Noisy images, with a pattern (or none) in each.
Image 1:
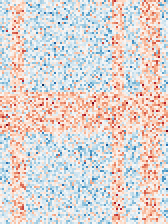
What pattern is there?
bands of rows crossing bands of columns
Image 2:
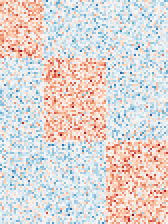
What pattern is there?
blocks along the diagonal
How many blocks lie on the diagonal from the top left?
3
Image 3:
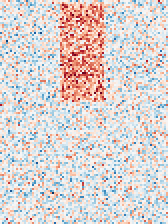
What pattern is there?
one block
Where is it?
top middle
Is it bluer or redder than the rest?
redder
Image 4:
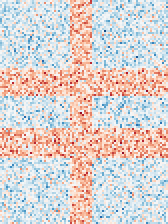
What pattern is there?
bands of rows crossing bands of columns
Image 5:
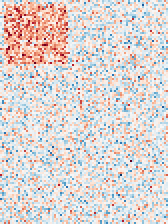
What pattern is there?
one block
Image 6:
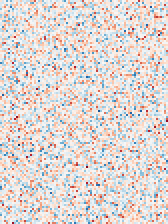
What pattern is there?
only noise
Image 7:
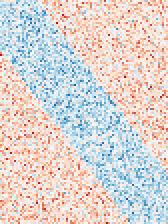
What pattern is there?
a diagonal band
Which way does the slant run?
top left to bottom right
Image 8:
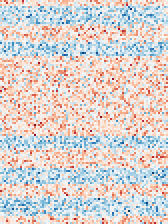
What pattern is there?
bands of rows
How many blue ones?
5
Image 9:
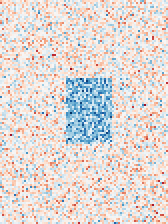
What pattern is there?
one block
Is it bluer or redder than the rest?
bluer
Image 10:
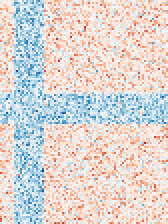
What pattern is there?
bands of rows crossing bands of columns
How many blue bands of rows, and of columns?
1 and 1
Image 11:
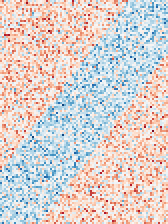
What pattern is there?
a diagonal band
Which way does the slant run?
bottom left to top right
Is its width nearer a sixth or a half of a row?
a half
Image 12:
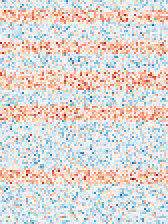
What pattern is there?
bands of rows
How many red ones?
5
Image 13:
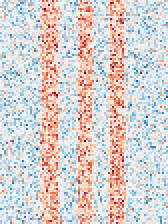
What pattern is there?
bands of columns
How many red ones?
3
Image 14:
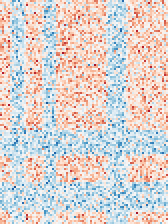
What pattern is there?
bands of rows crossing bands of columns
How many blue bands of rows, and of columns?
2 and 3
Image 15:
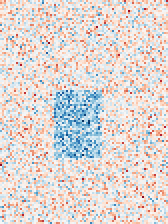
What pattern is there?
one block
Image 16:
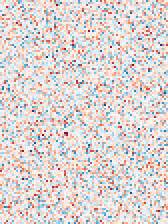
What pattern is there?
only noise
